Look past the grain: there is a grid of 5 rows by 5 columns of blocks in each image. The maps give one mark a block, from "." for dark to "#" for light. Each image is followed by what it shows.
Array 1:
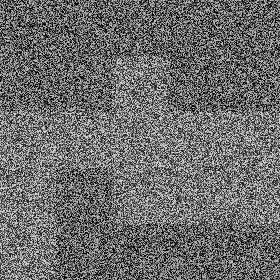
.....
..#..
#####
#.###
#....
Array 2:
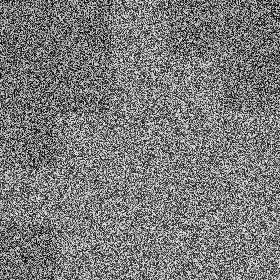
..#..
..##.
.####
#####
.####
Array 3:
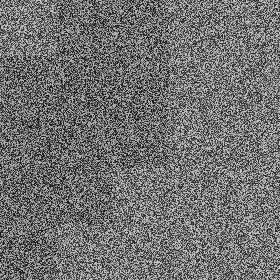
#..##
...##
...##
..###
.####
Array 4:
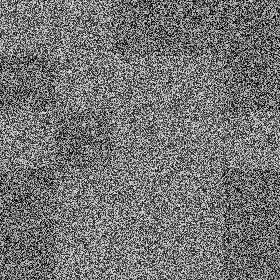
##...
.###.
#.###
.###.
.###.
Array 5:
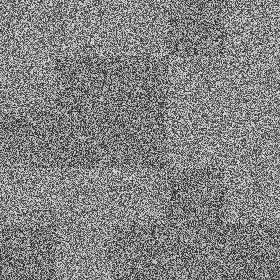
###.#
#..##
...##
###.#
.#...
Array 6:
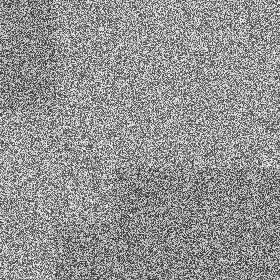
.####
.####
#####
##...
#....
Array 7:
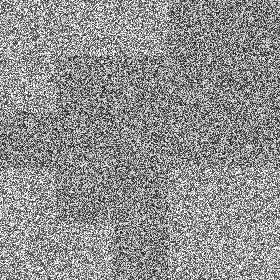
###..
#....
.....
#..##
##.##
